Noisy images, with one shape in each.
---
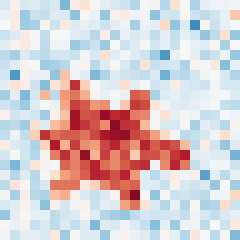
turtle
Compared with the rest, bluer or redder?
redder
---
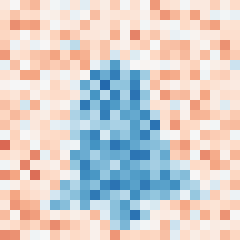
bell
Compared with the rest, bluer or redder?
bluer
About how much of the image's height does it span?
two thirds
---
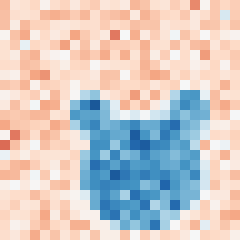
bear's head
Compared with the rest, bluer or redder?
bluer
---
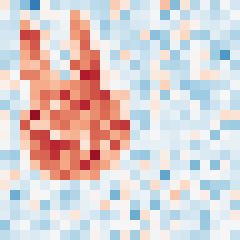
rabbit's head
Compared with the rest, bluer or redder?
redder
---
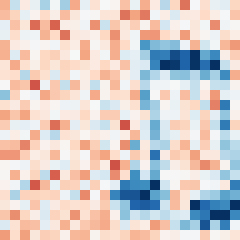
pair of musical notes
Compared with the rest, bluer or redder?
bluer
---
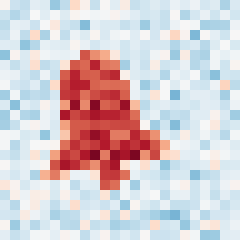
bell
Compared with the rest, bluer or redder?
redder
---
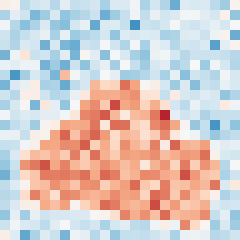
cloud
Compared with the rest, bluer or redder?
redder
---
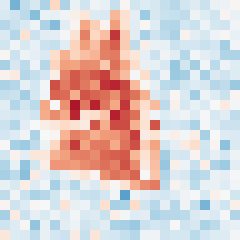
chess knight
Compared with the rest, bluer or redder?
redder
